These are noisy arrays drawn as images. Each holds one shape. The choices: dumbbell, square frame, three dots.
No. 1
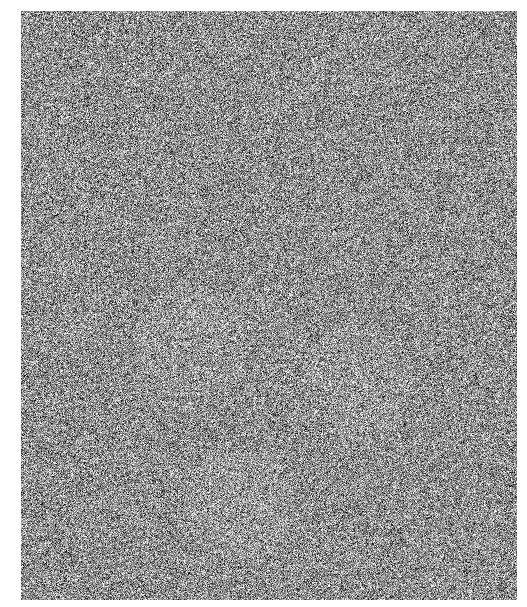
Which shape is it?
three dots
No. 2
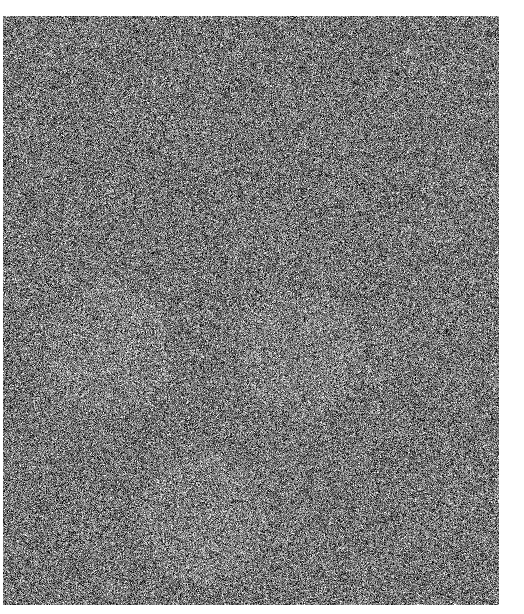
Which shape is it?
three dots
